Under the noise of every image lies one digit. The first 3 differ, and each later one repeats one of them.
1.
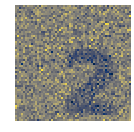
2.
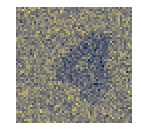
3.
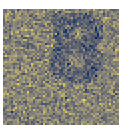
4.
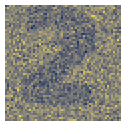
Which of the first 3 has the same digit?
1
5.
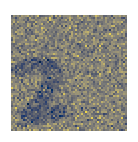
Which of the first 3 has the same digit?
1
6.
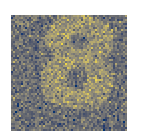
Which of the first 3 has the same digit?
3
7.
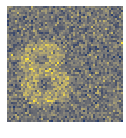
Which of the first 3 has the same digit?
3
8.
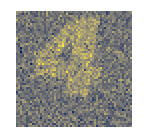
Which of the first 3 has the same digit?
2
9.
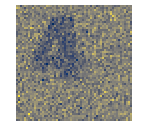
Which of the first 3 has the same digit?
2
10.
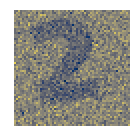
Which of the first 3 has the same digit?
1
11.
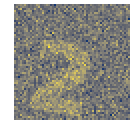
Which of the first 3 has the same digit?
1
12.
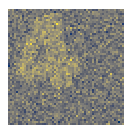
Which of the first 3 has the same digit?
2
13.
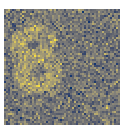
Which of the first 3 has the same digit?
3
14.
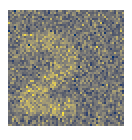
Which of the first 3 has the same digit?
1
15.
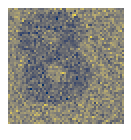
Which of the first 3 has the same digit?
3
